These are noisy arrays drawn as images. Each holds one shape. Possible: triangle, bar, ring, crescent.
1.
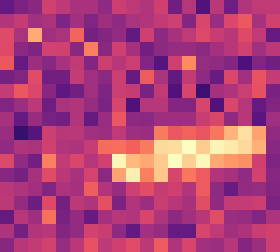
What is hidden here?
light bar
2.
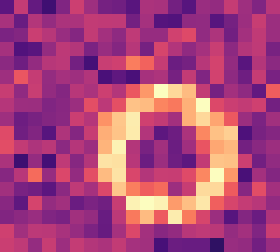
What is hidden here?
light ring
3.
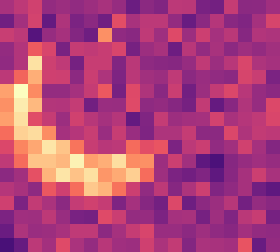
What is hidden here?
light crescent
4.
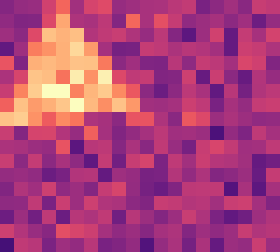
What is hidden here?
light triangle
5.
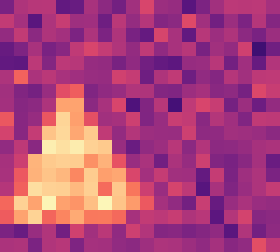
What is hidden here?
light triangle
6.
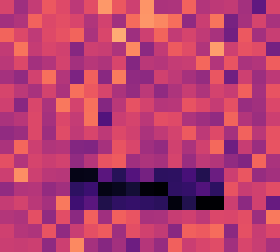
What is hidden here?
dark bar
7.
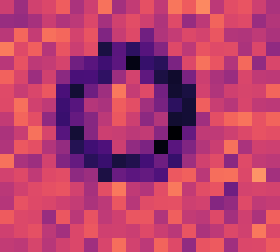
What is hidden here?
dark ring
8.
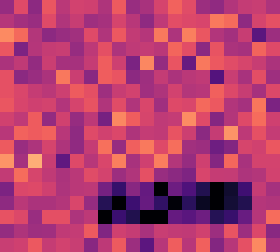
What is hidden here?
dark bar
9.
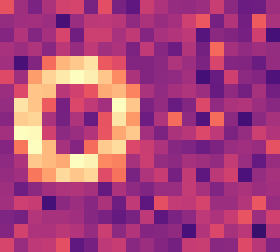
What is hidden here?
light ring
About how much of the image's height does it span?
half
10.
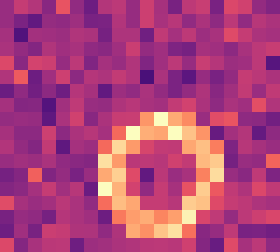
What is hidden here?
light ring
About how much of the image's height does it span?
half
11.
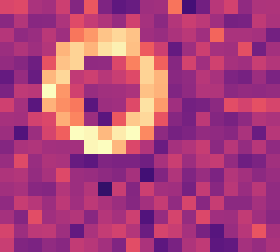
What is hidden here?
light ring
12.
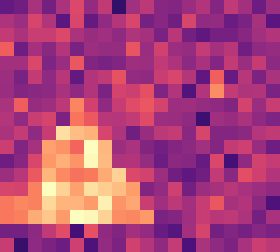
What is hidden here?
light triangle
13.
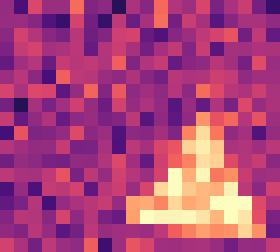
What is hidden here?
light triangle
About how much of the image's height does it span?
half
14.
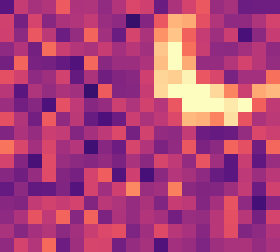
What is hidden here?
light crescent
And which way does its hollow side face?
up and right
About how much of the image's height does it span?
half
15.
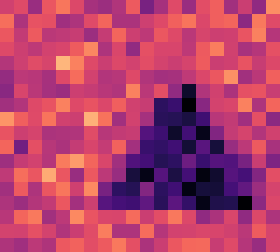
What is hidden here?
dark triangle
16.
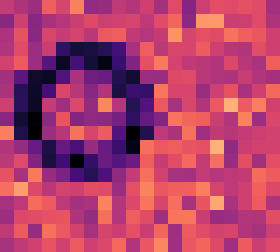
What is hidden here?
dark ring
